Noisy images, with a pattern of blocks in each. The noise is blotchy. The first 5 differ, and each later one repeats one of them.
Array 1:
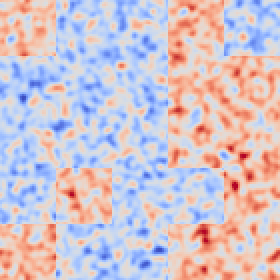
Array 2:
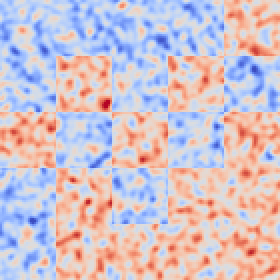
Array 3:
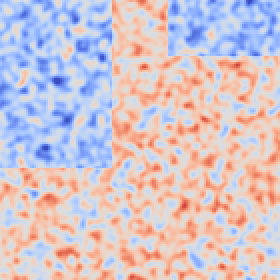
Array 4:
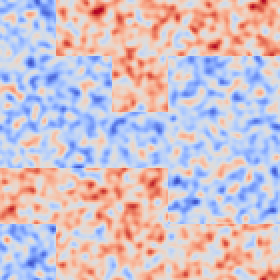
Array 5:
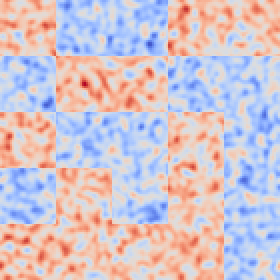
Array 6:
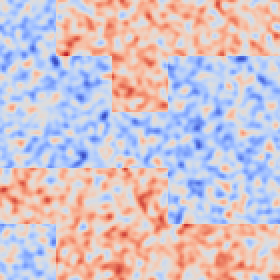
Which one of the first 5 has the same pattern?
4
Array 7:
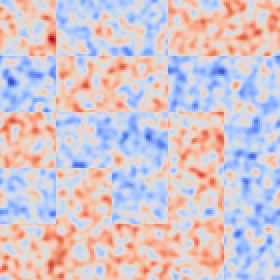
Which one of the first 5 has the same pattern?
5
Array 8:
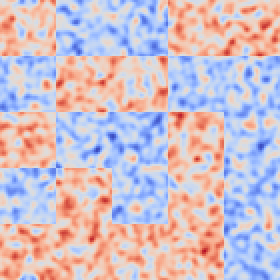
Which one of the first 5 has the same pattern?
5
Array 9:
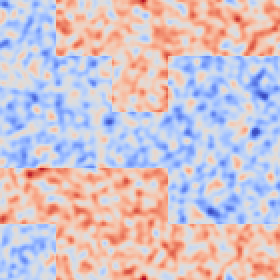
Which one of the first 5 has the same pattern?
4
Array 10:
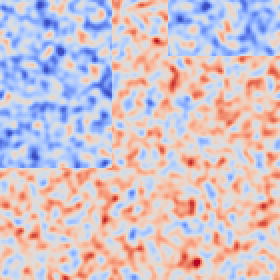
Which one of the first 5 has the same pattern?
3
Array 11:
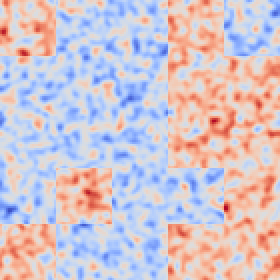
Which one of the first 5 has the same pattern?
1
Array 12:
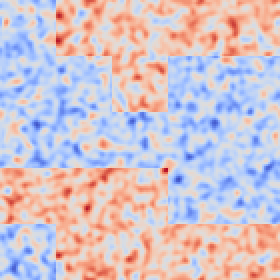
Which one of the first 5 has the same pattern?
4
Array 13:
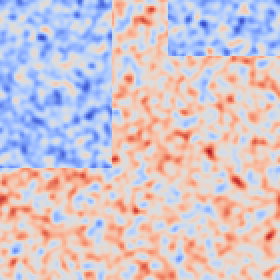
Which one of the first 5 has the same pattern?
3
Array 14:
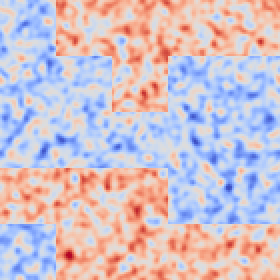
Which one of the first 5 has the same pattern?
4
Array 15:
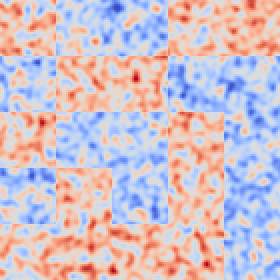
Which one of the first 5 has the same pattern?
5
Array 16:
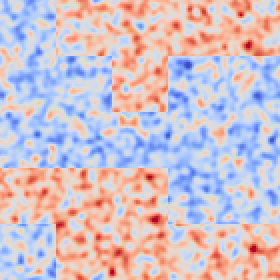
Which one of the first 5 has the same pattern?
4
